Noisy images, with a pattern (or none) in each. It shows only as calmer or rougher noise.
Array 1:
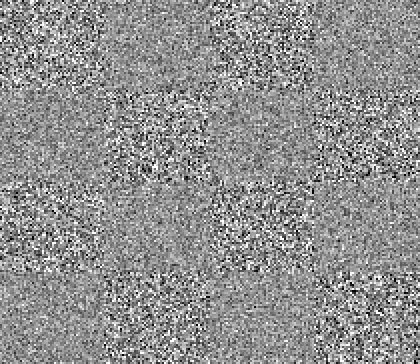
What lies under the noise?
a checkerboard
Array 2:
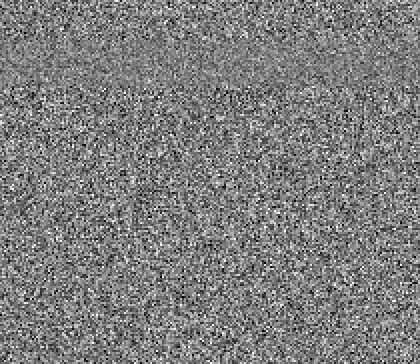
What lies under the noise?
one band of rows
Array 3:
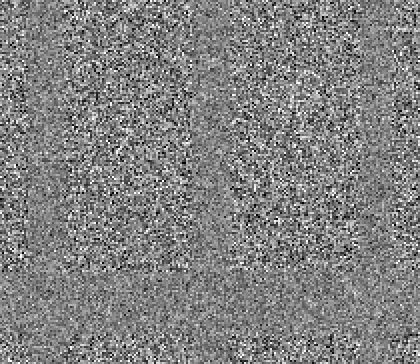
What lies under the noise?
bands of rows crossing bands of columns
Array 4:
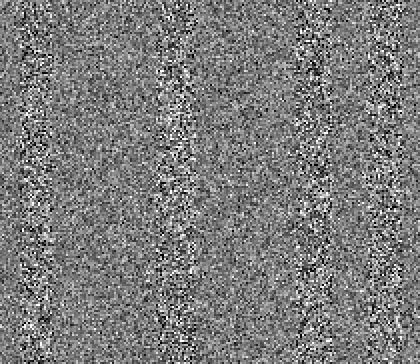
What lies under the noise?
bands of columns
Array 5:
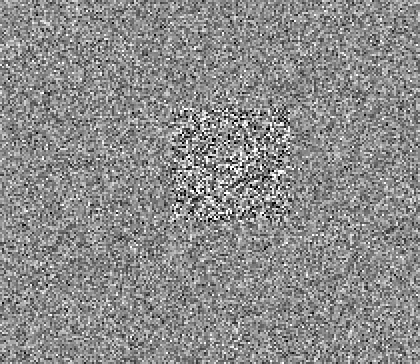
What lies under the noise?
one block
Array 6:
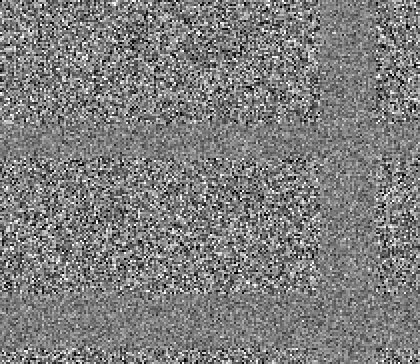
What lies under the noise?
bands of rows crossing bands of columns
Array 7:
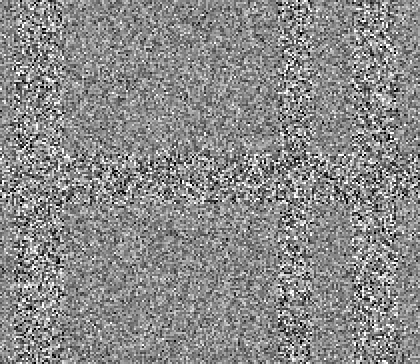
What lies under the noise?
bands of rows crossing bands of columns
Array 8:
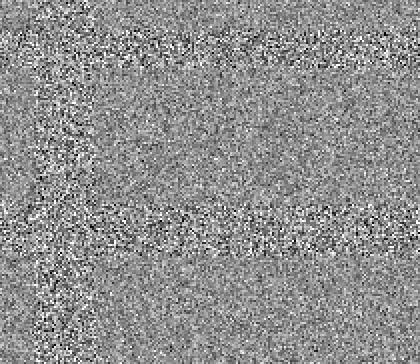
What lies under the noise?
bands of rows crossing bands of columns
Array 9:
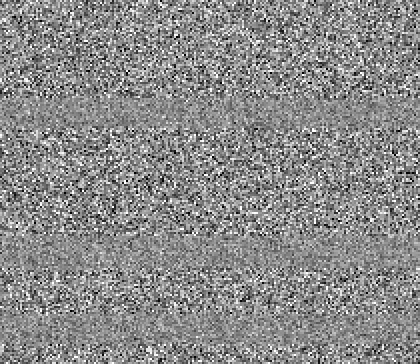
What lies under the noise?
bands of rows
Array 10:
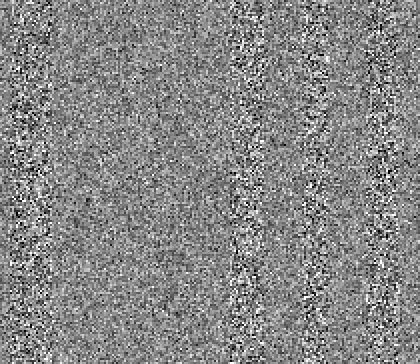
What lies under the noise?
bands of columns
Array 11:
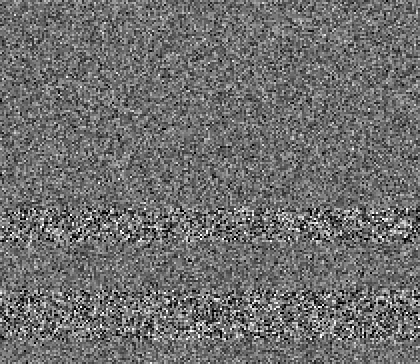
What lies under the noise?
bands of rows
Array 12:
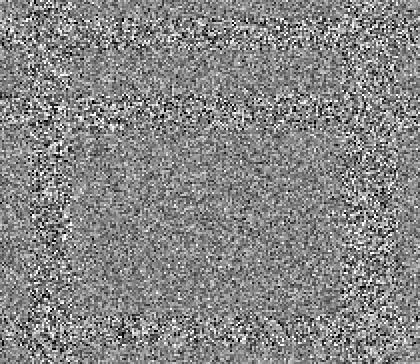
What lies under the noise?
bands of rows crossing bands of columns
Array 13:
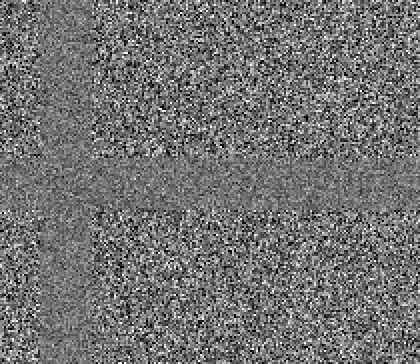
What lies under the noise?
bands of rows crossing bands of columns
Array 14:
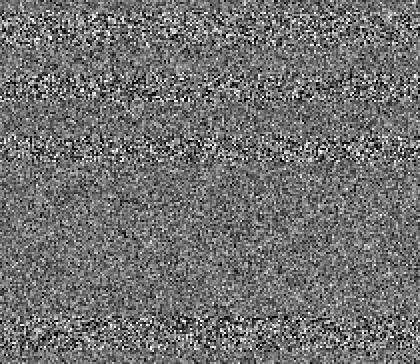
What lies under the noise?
bands of rows
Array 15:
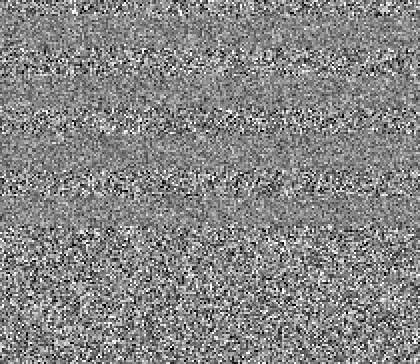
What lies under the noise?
bands of rows
